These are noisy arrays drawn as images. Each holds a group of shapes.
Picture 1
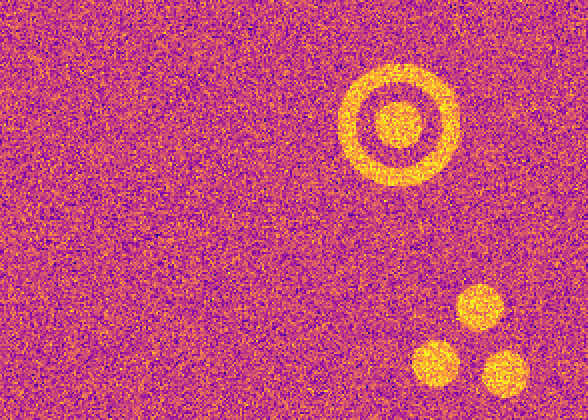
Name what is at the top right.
bullseye
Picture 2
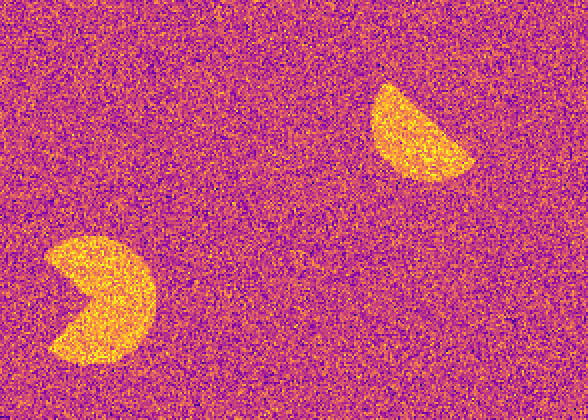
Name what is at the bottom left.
disc with a wedge cut out
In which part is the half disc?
top right
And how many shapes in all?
2
